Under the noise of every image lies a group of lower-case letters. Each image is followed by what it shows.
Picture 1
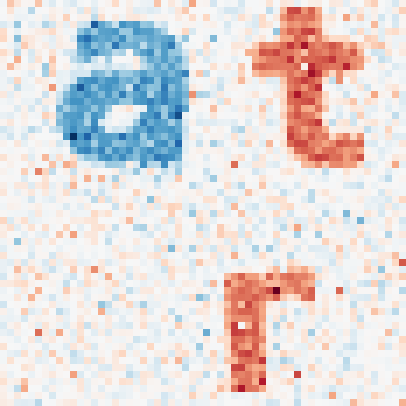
top left: blue a; top right: red t; bottom right: red r
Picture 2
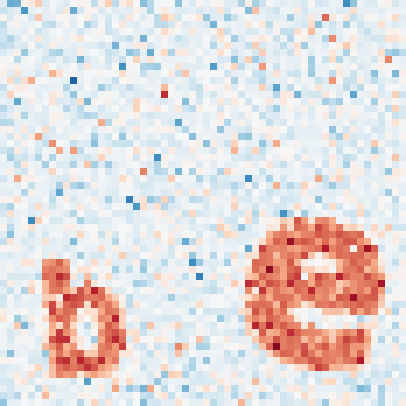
bottom left: red b; bottom right: red e
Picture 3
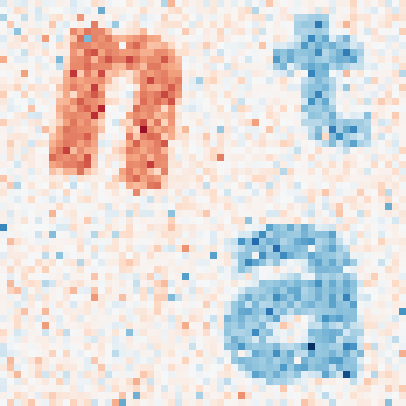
top left: red n; top right: blue t; bottom right: blue a
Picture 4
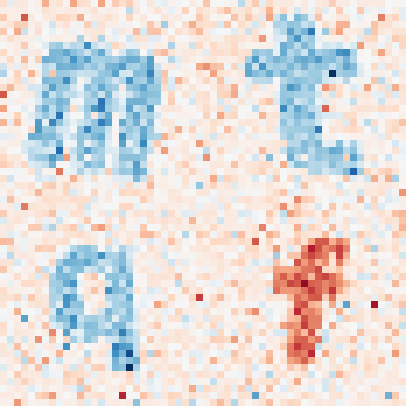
top left: blue m; top right: blue t; bottom left: blue q; bottom right: red f
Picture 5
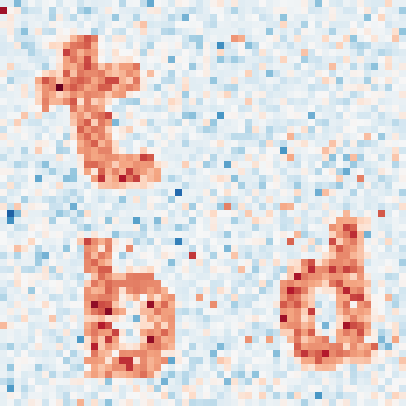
top left: red t; bottom left: red b; bottom right: red d
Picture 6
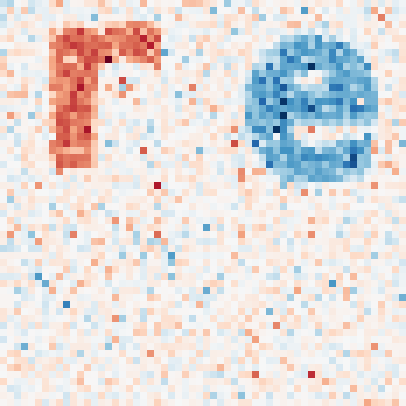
top left: red r; top right: blue e
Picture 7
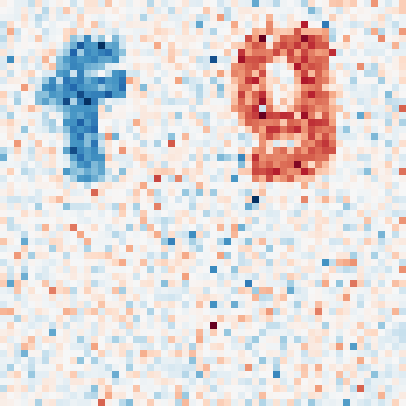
top left: blue f; top right: red g
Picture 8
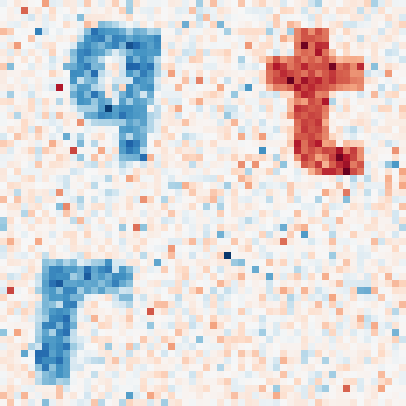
top left: blue q; top right: red t; bottom left: blue r
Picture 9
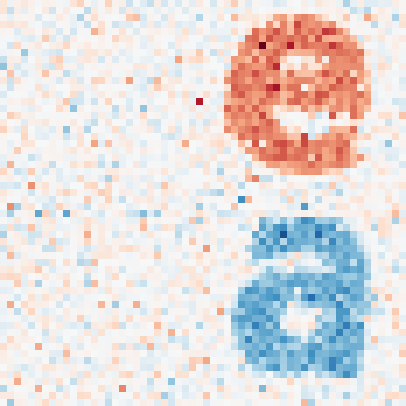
top right: red e; bottom right: blue a
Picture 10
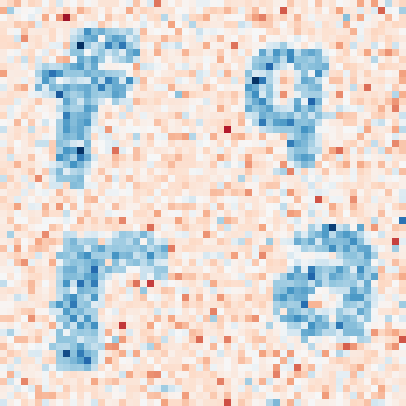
top left: blue f; top right: blue q; bottom left: blue r; bottom right: blue a
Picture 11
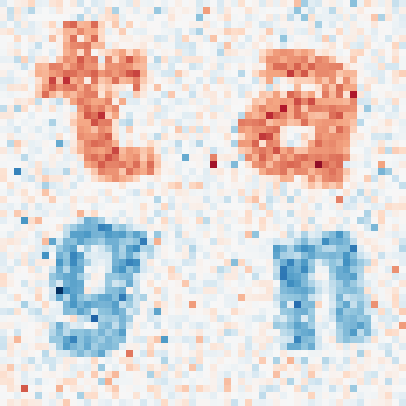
top left: red t; top right: red a; bottom left: blue g; bottom right: blue n
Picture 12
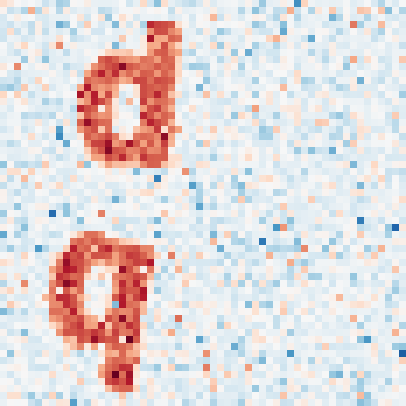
top left: red d; bottom left: red q
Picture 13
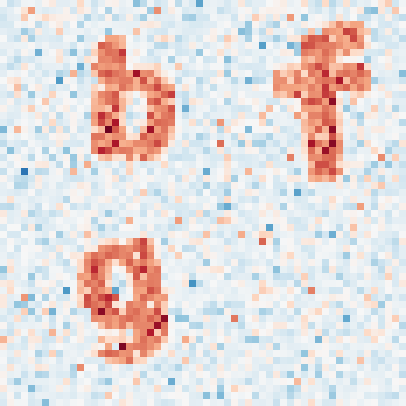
top left: red b; top right: red f; bottom left: red g
